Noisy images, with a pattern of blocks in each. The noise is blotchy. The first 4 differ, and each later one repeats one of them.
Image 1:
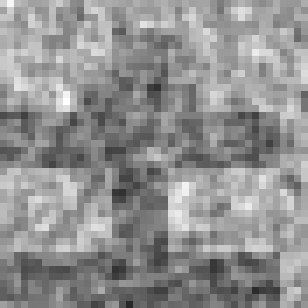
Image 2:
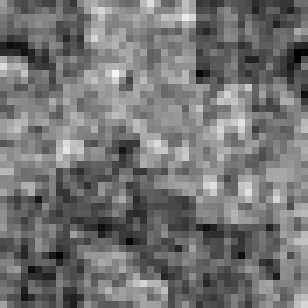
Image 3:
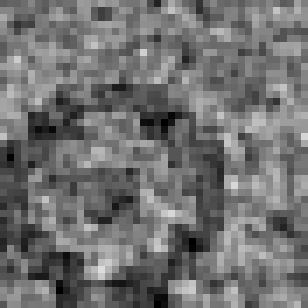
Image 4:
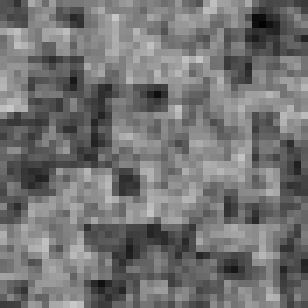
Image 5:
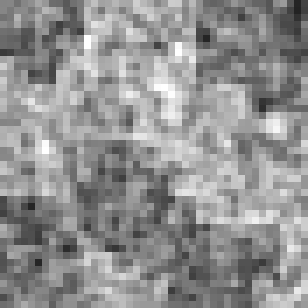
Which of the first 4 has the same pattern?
2
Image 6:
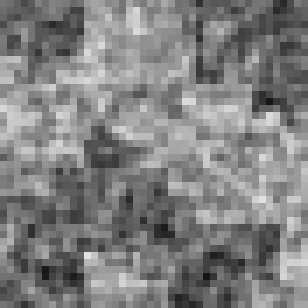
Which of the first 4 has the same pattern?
2
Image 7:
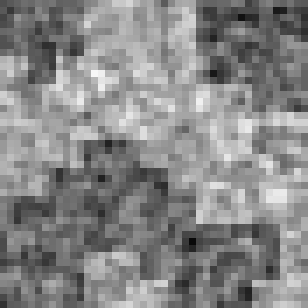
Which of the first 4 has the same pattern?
2
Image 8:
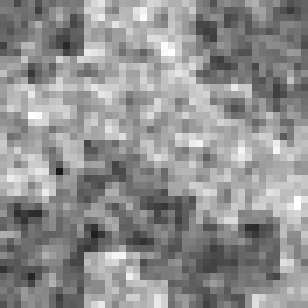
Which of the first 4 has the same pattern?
2
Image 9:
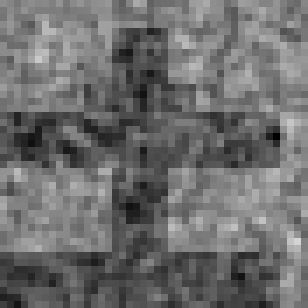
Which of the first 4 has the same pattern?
1
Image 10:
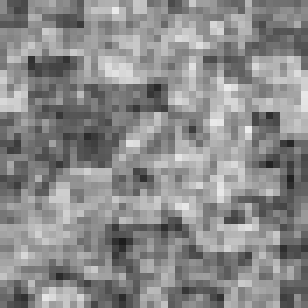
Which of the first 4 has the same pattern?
4
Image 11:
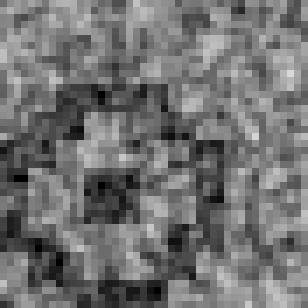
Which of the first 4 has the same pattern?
3
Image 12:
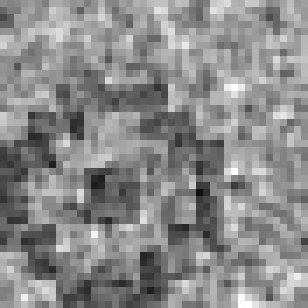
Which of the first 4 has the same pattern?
3
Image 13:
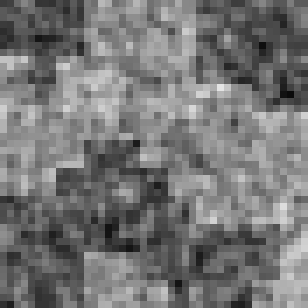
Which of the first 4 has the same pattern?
2
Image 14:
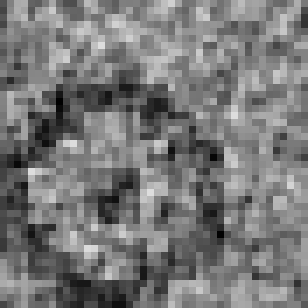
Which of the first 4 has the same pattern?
3
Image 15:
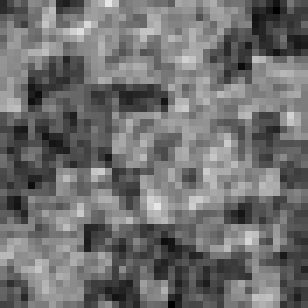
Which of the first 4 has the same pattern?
4
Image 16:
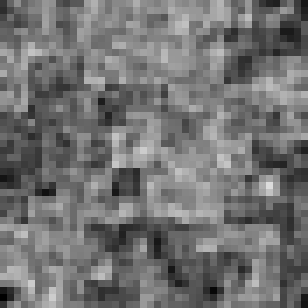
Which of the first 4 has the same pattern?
4
